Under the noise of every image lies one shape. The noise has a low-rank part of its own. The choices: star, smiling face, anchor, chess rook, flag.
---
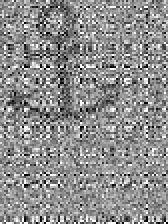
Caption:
dark anchor
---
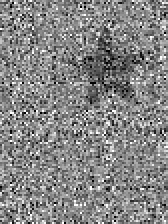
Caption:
dark star
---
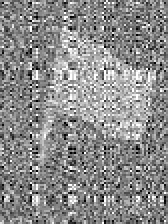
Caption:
light flag
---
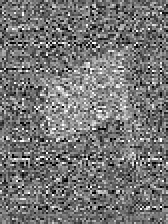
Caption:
light flag
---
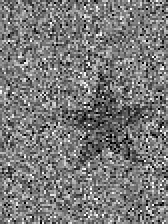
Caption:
dark star
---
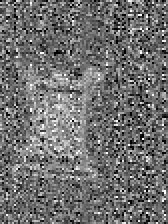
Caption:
light chess rook
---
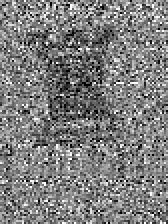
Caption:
dark chess rook
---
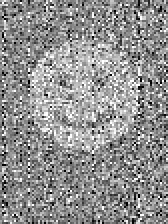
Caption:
light smiling face
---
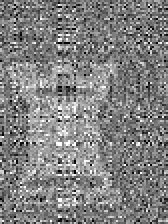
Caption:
light chess rook
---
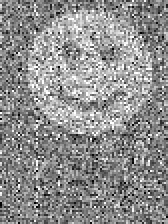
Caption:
light smiling face
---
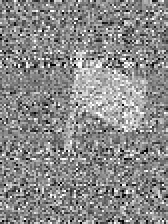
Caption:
light flag
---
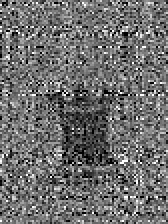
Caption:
dark chess rook
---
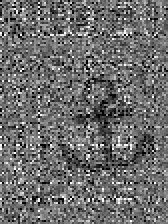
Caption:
dark anchor
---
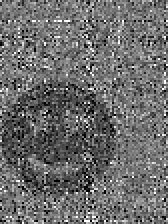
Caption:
dark smiling face
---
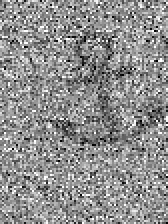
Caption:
dark anchor
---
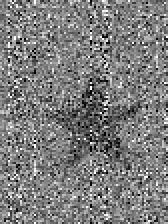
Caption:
dark star
